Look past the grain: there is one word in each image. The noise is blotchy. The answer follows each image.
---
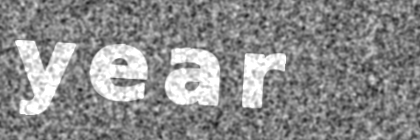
year
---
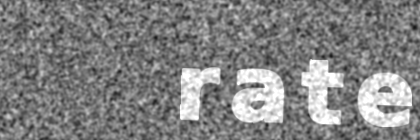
rate
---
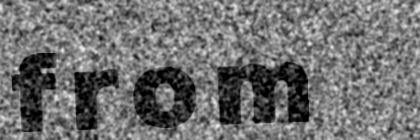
from
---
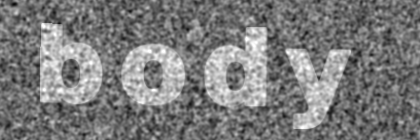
body
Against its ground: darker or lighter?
lighter
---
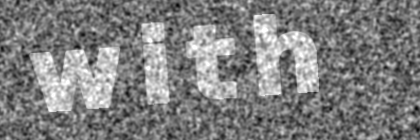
with
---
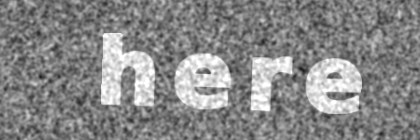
here
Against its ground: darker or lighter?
lighter
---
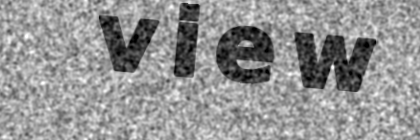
view
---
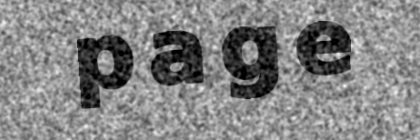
page
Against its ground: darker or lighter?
darker
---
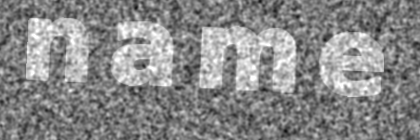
name
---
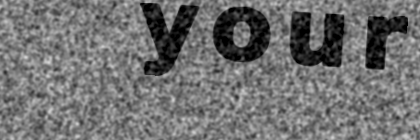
your
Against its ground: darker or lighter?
darker
